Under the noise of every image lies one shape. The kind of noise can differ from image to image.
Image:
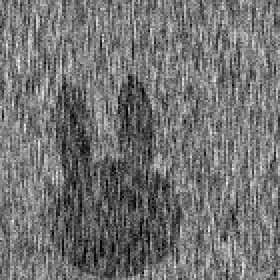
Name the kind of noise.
streaked along the columns
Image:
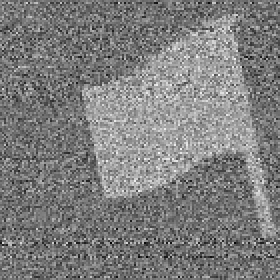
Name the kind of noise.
rows of uneven size
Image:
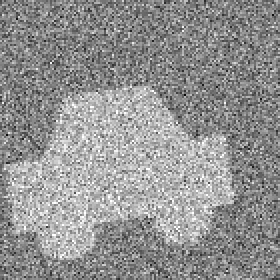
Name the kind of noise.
independent entries
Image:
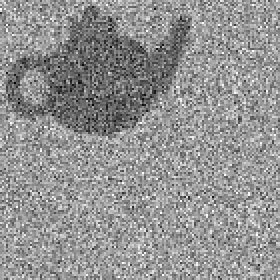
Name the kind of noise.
low rank plus noise
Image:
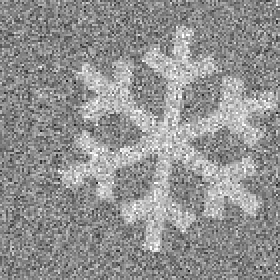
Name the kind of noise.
low rank plus noise
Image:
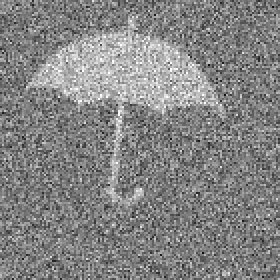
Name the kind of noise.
low rank plus noise
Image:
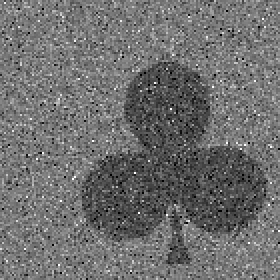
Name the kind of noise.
heavy tails
